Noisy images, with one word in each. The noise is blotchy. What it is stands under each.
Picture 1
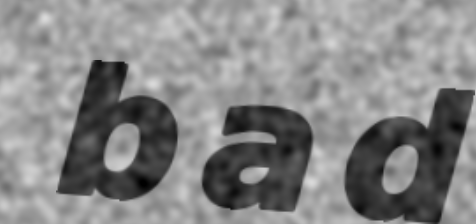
bad
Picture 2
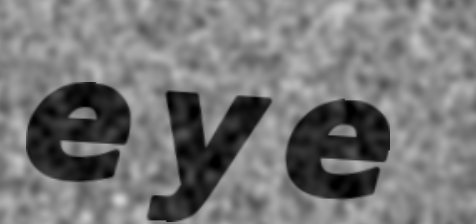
eye
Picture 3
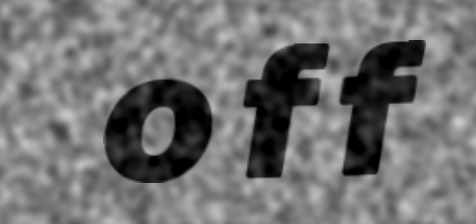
off
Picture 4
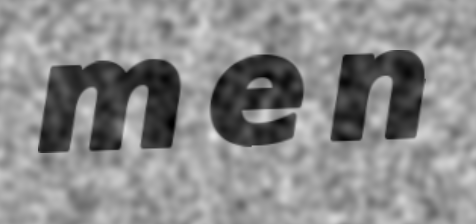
men
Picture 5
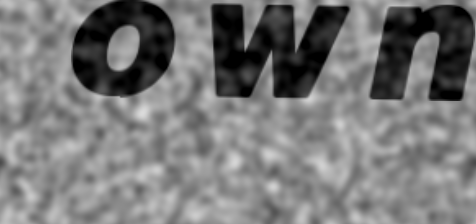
own
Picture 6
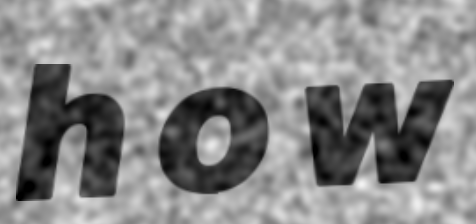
how
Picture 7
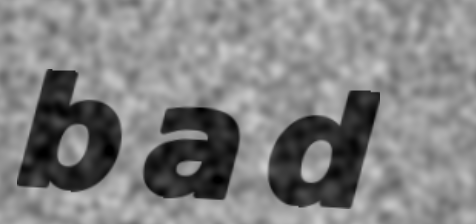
bad
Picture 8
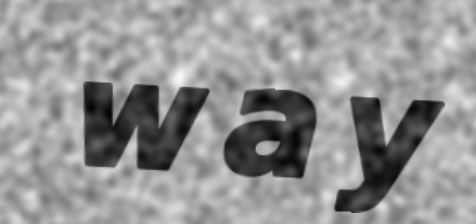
way
